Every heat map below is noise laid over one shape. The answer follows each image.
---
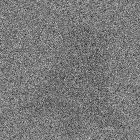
bell
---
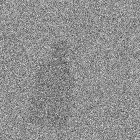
bottle
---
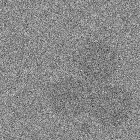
club
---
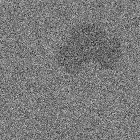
car
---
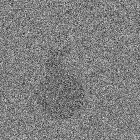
pear
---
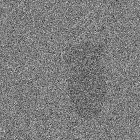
footprint
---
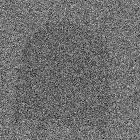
ghost
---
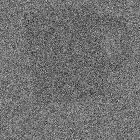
cup
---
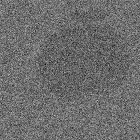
apple
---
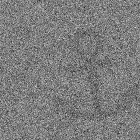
anchor
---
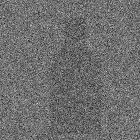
bottle
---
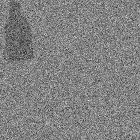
bottle
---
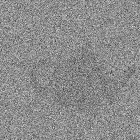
teapot
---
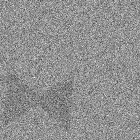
bow tie
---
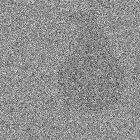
pear
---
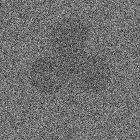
club
